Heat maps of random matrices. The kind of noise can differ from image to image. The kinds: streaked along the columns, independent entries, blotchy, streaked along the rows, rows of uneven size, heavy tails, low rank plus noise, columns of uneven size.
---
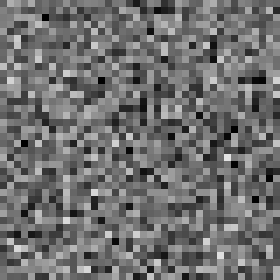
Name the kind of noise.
independent entries
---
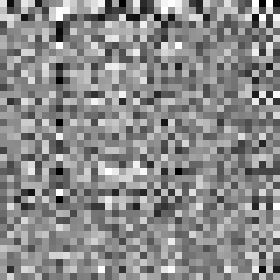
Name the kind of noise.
low rank plus noise
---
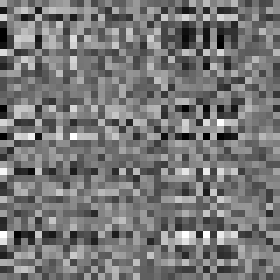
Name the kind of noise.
low rank plus noise
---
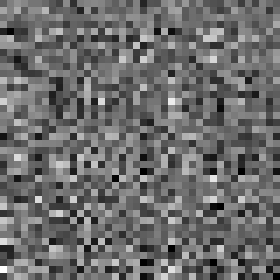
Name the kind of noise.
low rank plus noise
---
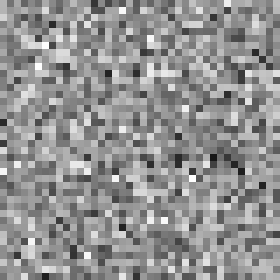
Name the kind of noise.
independent entries
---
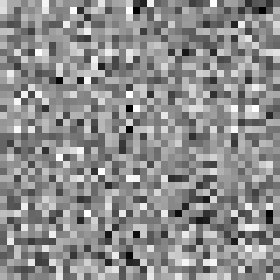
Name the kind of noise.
low rank plus noise
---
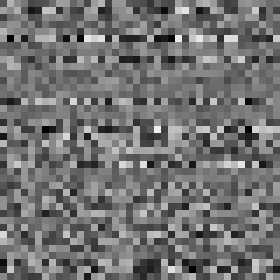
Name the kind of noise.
rows of uneven size
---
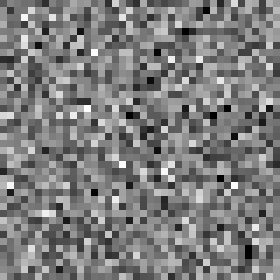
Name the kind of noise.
independent entries
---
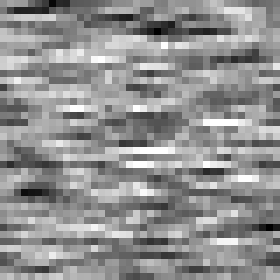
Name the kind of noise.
streaked along the rows
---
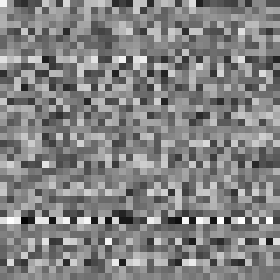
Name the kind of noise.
rows of uneven size
